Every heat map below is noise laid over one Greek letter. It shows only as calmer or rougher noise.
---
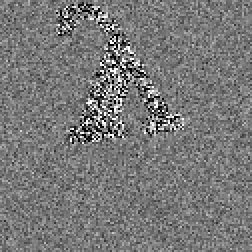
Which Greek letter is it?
lambda
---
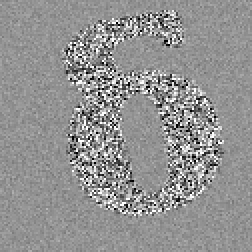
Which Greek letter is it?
delta
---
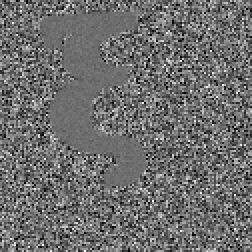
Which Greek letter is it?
xi
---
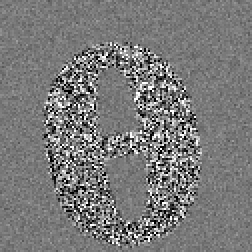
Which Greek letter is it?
theta
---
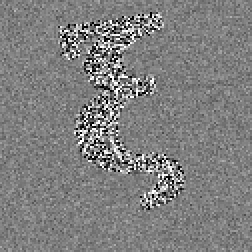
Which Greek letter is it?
xi
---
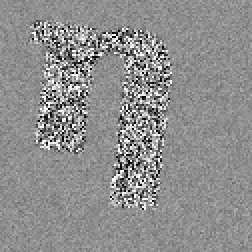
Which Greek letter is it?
eta
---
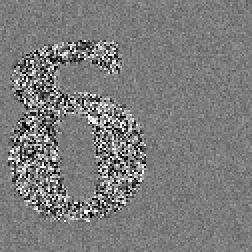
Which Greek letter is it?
delta
